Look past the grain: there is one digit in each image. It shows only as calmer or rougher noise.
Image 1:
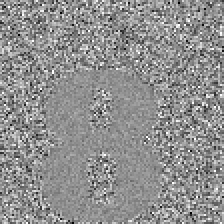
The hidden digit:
8
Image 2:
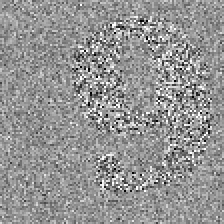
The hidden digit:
9
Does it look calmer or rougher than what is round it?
rougher
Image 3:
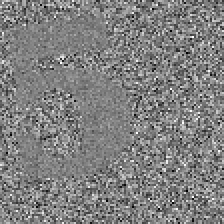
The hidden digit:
5
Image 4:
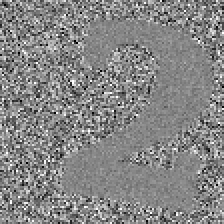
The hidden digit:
2
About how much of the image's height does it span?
nearly all
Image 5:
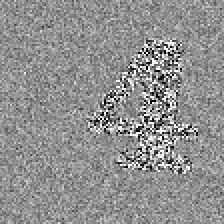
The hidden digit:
4
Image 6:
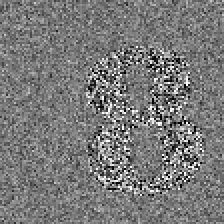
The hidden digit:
8
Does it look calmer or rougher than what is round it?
rougher
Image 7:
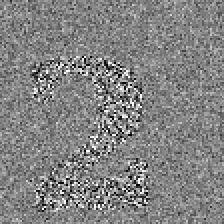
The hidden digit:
2
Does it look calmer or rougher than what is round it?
rougher
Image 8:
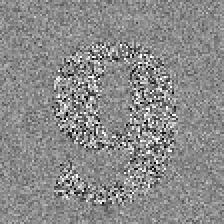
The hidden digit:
9
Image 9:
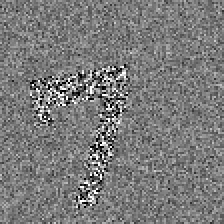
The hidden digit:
7
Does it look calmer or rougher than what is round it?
rougher
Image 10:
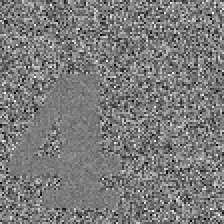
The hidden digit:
4
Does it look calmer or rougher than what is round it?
calmer
